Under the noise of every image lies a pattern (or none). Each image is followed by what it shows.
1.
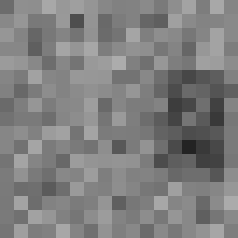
one block
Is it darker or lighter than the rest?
darker
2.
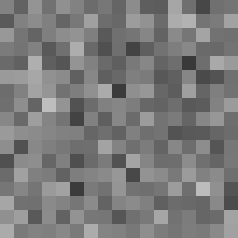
only noise
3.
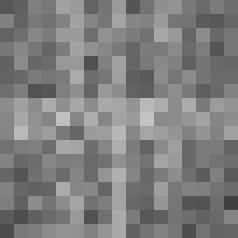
bands of rows crossing bands of columns
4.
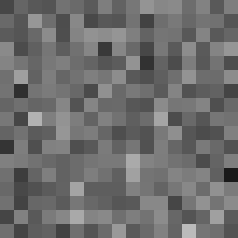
only noise
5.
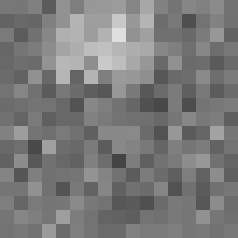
one block
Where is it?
top middle
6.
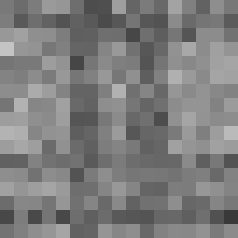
bands of rows crossing bands of columns
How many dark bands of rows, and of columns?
3 and 2
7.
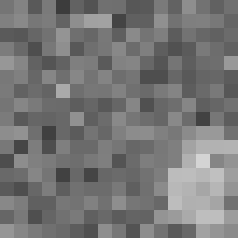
one block
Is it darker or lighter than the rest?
lighter
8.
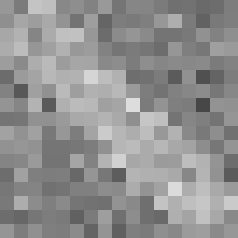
a diagonal band
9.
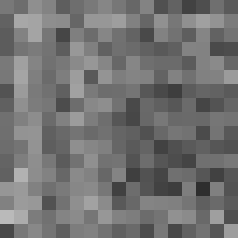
bands of rows crossing bands of columns
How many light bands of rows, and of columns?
3 and 2
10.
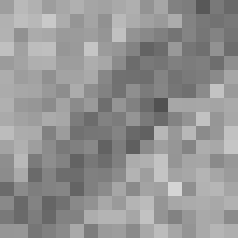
a diagonal band
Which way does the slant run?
bottom left to top right
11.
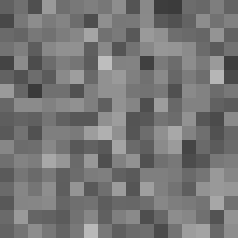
only noise
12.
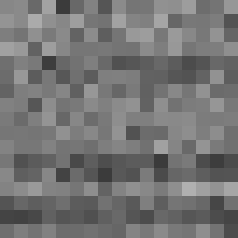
bands of rows
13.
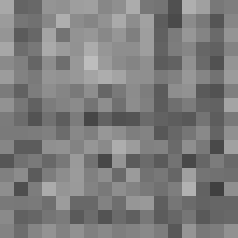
bands of rows crossing bands of columns
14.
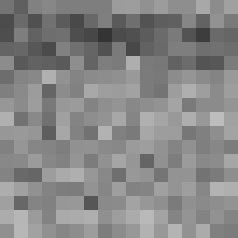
one band of rows
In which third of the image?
top
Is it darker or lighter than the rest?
darker
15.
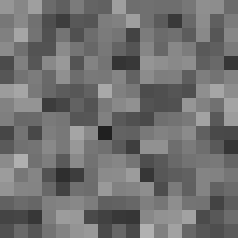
a checkerboard
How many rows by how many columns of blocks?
6 by 5
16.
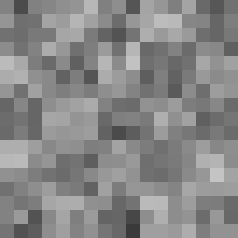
a checkerboard
